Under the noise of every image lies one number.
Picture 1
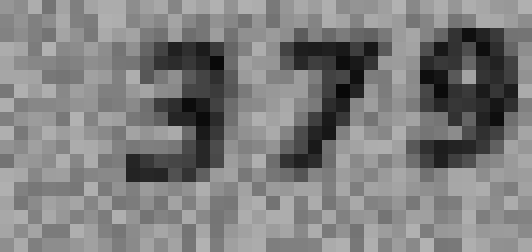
379
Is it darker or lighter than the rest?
darker
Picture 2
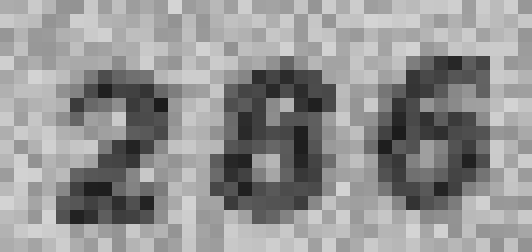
286
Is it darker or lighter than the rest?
darker
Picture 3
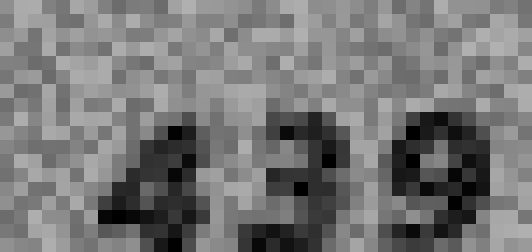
439
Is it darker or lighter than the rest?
darker
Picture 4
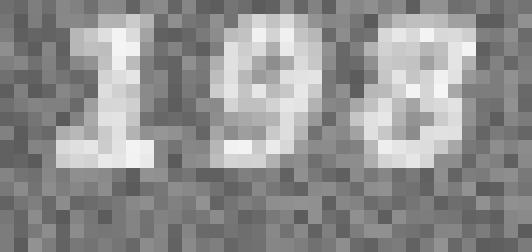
198
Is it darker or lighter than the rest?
lighter
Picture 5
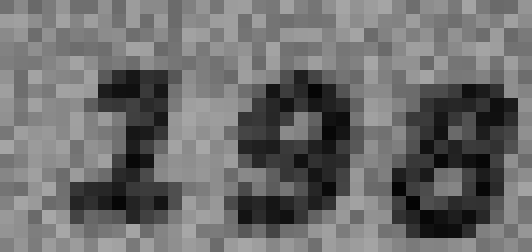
198
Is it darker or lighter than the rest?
darker
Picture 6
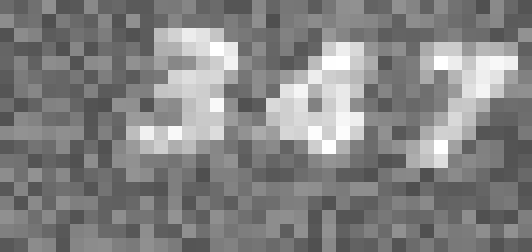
347
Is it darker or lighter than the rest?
lighter
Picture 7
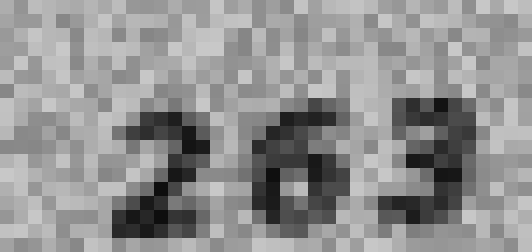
263
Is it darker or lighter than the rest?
darker
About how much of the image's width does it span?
two thirds
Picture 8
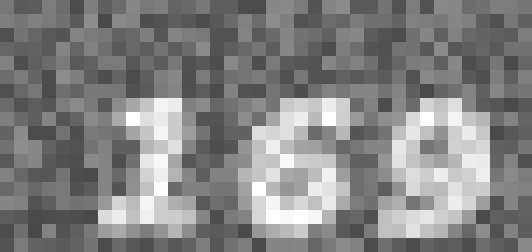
169
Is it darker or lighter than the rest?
lighter
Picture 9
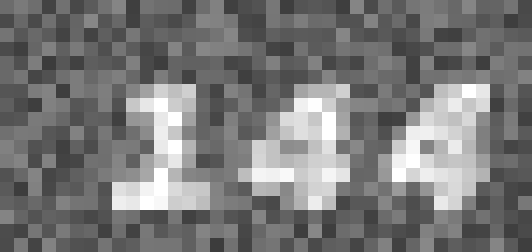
144
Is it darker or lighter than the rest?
lighter
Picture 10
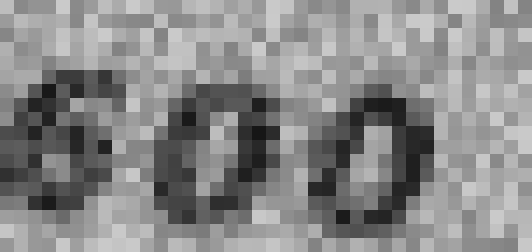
600
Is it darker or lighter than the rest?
darker
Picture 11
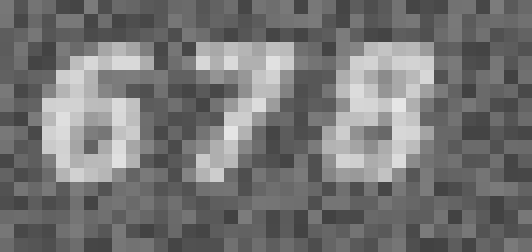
678
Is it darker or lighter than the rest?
lighter
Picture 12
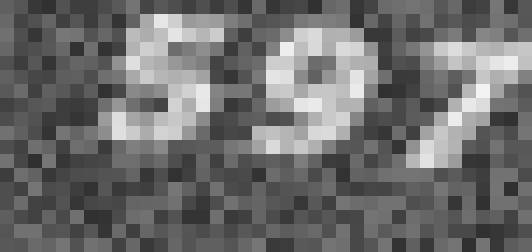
597
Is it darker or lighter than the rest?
lighter
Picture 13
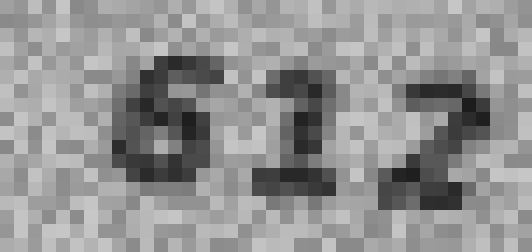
612
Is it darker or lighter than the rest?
darker
